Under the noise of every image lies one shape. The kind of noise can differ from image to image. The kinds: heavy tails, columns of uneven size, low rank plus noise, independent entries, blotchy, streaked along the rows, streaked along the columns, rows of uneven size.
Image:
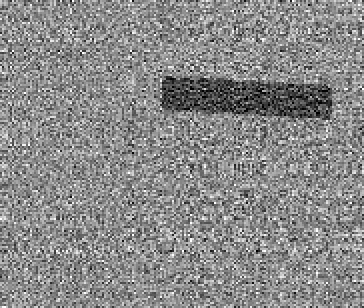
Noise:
low rank plus noise
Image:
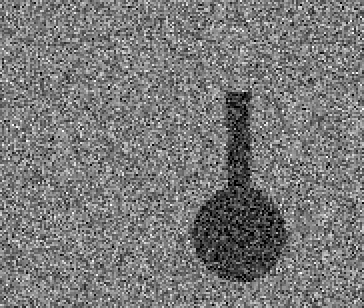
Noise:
independent entries
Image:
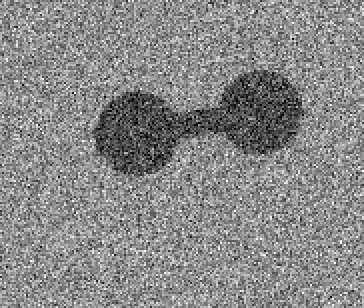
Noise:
independent entries
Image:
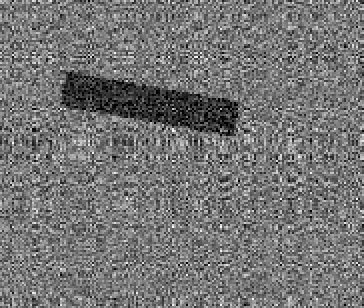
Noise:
low rank plus noise
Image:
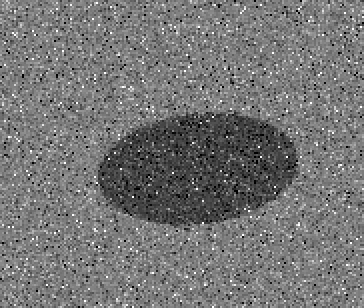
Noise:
heavy tails
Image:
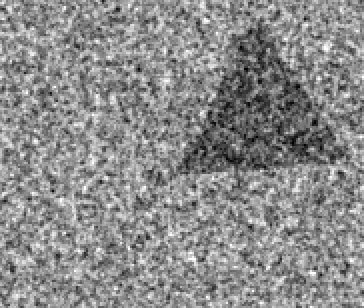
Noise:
blotchy
